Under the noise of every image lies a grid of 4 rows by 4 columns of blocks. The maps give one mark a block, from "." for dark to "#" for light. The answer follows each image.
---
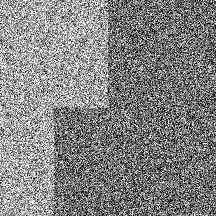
# # . .
# # . .
# . . .
# . . .
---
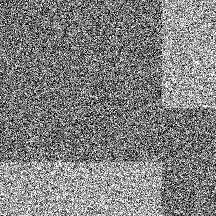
. . . #
. . . #
. . . .
# # # .
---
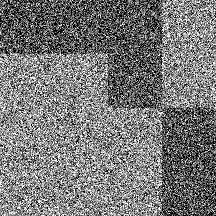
. . . #
# # . #
# # # .
# # # .
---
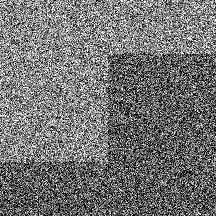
# # # #
# # . .
# # . .
. . . .
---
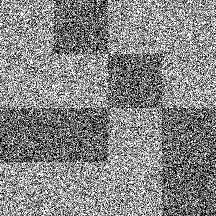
# . # #
# # . #
. . # .
# # # .
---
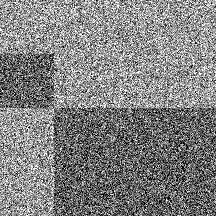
# # # #
. # # #
# . . .
# . . .
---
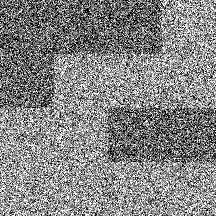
. . . #
. # # #
# # . .
# # # #
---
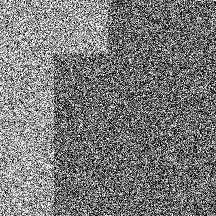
# # . .
# . . .
# . . .
# . . .
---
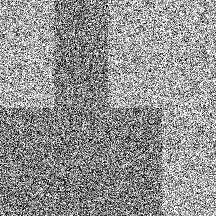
# . # #
# . # #
. . . #
. . . #
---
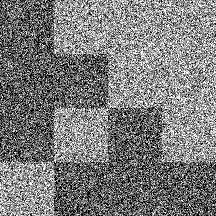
. # # #
. . # #
. # . #
# . . .
